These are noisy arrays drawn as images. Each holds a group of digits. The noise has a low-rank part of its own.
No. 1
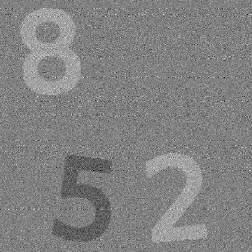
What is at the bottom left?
5
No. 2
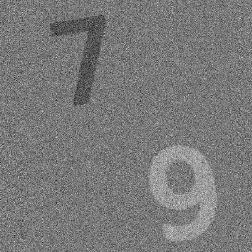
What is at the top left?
7
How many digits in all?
2
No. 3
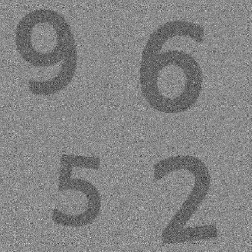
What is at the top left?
9
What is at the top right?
6
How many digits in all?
4
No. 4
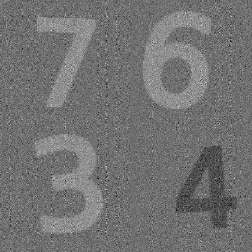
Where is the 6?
top right
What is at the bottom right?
4
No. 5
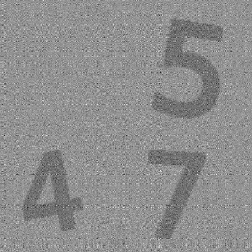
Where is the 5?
top right
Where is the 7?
bottom right
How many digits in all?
3
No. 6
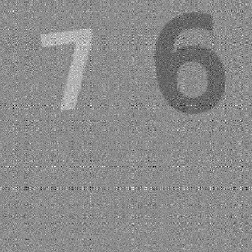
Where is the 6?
top right
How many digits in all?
2
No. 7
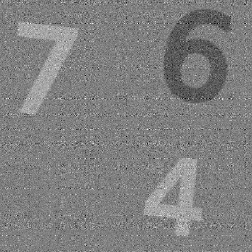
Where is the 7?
top left
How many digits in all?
3
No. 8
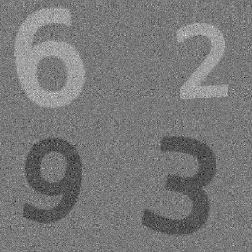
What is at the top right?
2
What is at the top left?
6
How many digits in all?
4
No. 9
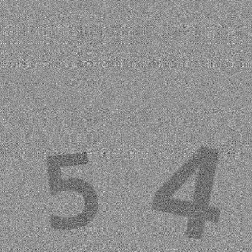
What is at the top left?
nothing
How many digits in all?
2
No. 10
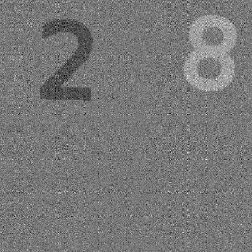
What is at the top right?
8
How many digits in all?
2
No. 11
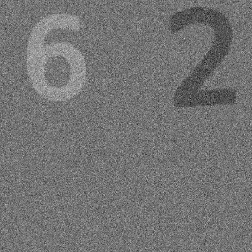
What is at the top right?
2
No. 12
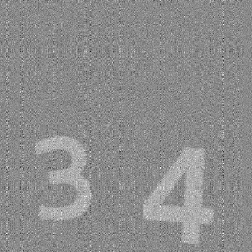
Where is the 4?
bottom right
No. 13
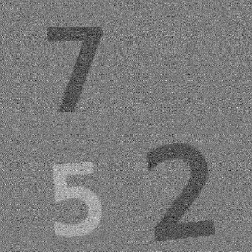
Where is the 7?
top left
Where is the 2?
bottom right
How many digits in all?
3
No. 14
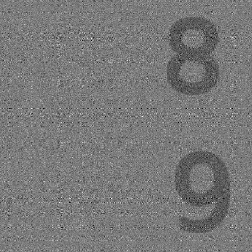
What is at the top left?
nothing
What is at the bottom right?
9
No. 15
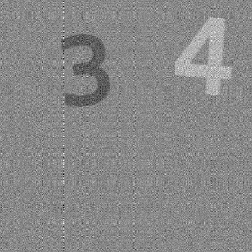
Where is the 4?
top right
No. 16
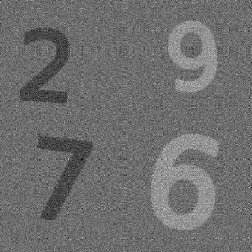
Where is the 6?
bottom right
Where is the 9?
top right
